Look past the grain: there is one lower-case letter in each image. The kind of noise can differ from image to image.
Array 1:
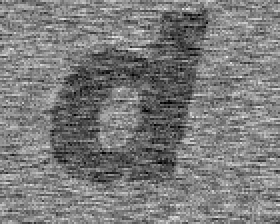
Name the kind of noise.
streaked along the rows
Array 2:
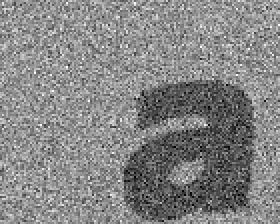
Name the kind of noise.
low rank plus noise
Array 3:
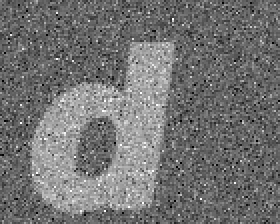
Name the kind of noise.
heavy tails
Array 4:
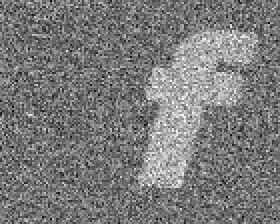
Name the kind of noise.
low rank plus noise
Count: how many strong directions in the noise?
three or four
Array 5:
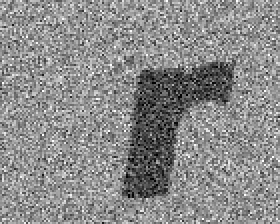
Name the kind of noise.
low rank plus noise
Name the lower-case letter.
r
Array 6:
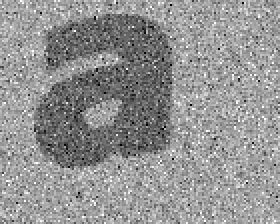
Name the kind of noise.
heavy tails
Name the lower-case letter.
a
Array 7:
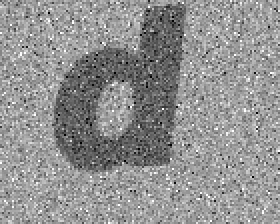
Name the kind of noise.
heavy tails
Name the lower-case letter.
d
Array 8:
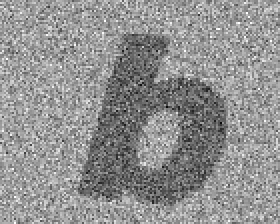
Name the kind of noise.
independent entries
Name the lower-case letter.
b
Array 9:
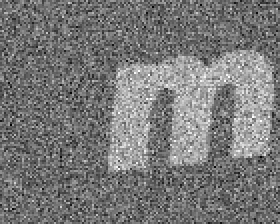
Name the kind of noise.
low rank plus noise
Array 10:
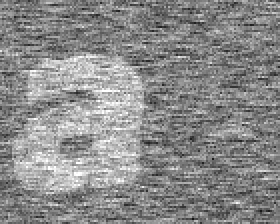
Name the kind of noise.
streaked along the rows
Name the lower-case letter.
a
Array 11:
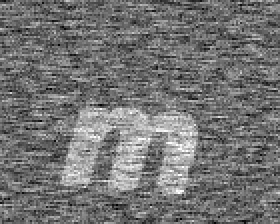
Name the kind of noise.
streaked along the rows
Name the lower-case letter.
m
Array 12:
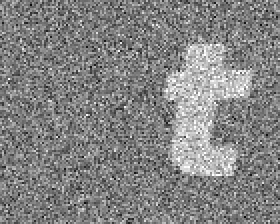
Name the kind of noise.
independent entries
